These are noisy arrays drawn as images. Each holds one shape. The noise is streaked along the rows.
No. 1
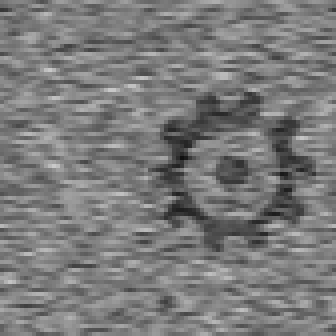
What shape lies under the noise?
gear
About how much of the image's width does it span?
half
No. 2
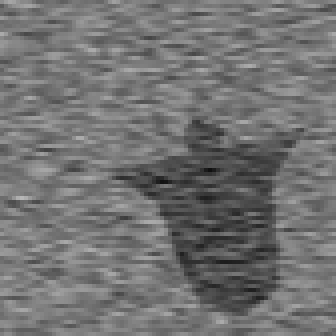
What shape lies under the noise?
bell
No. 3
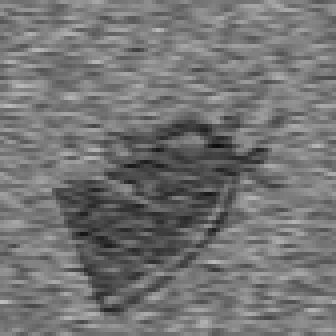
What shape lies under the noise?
chess knight
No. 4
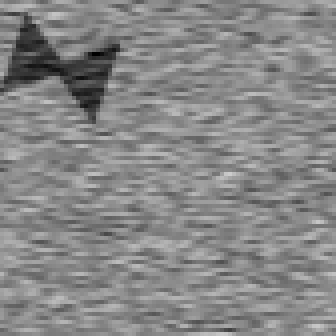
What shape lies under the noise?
bow tie
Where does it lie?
top left
